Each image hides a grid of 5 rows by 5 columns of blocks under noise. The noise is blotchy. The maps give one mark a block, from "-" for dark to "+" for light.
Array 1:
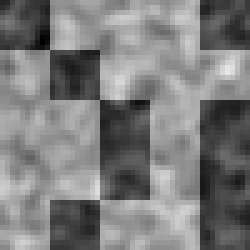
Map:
-+++-
+-+++
++-+-
++-+-
+-++-
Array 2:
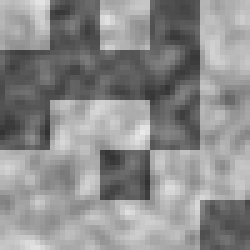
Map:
+-+-+
----+
-++-+
++-++
++++-
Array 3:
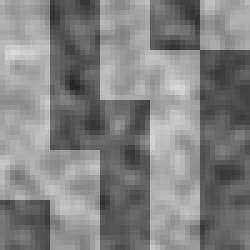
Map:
+-+-+
+-++-
+--+-
++-+-
-+-+-
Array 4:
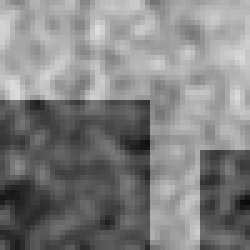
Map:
+++++
+++++
---++
---+-
---+-
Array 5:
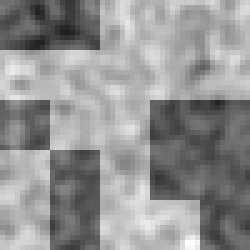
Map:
--+++
+++++
-++--
+-+--
+-++-
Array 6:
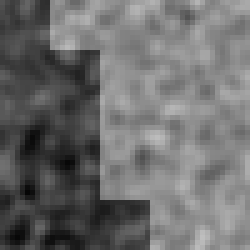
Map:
-++++
--+++
--+++
--+++
---++
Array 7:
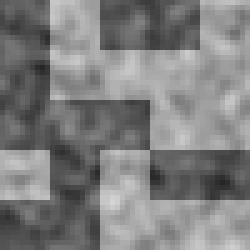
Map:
-+--+
-++++
---++
+-+--
--+++
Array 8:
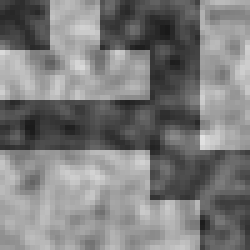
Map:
-+--+
+++-+
----+
+++--
++++-
